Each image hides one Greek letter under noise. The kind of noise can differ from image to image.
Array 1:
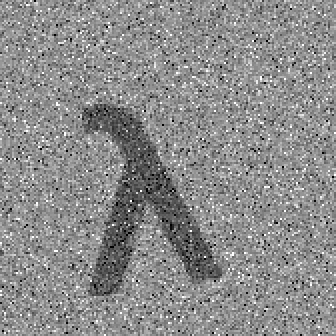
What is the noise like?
heavy tails
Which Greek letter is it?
lambda
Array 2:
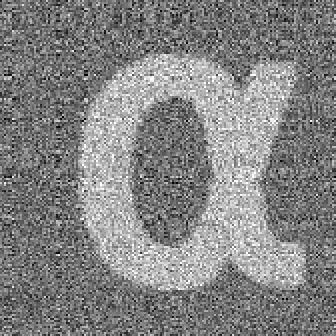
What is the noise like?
low rank plus noise
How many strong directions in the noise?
two
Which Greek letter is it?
alpha
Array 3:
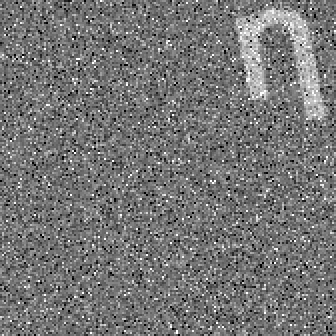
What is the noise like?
heavy tails
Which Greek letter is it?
eta
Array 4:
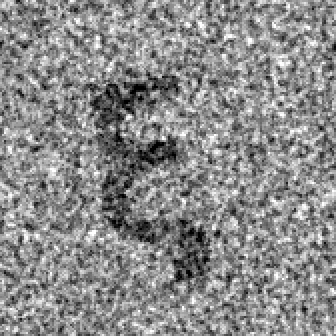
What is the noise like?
blotchy
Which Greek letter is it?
xi
